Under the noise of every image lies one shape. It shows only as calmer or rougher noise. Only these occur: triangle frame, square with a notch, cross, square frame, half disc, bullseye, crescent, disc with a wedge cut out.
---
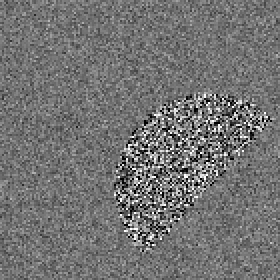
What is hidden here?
rough half disc
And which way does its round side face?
up and left
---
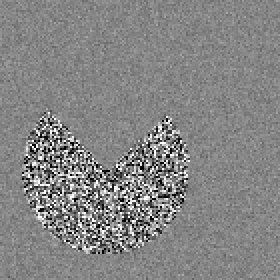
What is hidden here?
rough disc with a wedge cut out
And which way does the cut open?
up
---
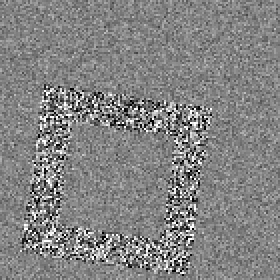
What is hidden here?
rough square frame
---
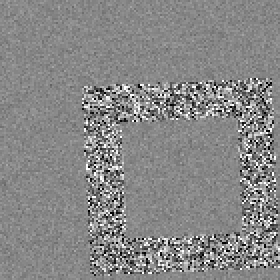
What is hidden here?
rough square frame
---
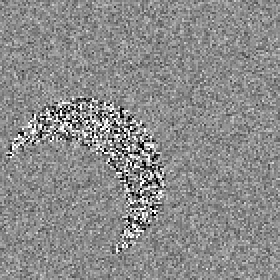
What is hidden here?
rough crescent
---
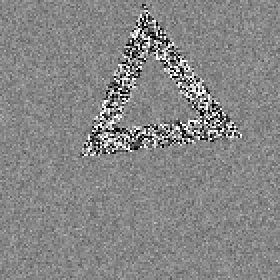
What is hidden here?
rough triangle frame
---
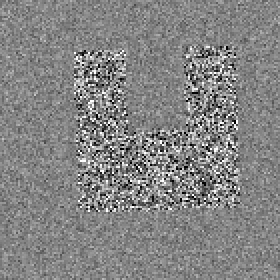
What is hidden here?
rough square with a notch
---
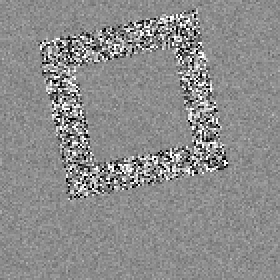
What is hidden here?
rough square frame
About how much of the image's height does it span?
two thirds
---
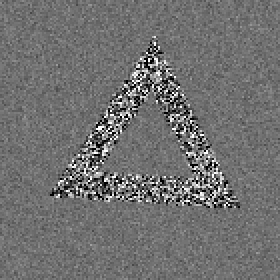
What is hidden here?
rough triangle frame
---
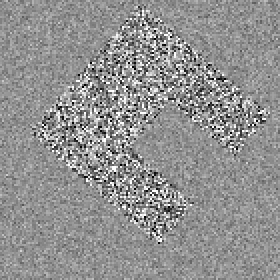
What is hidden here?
rough square with a notch
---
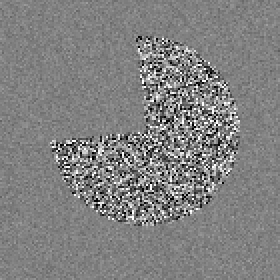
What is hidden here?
rough disc with a wedge cut out
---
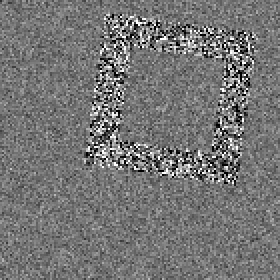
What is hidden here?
rough square frame
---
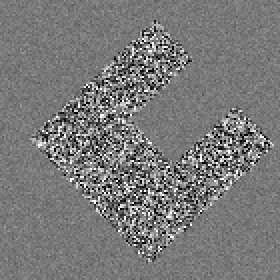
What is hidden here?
rough square with a notch
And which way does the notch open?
up and right
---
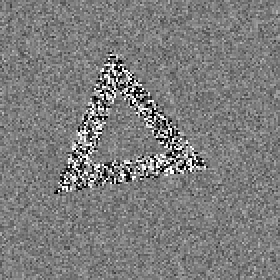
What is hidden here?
rough triangle frame
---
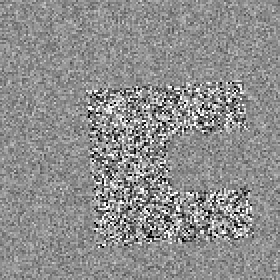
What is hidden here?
rough square with a notch
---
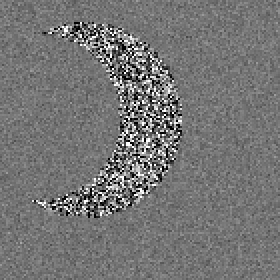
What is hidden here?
rough crescent
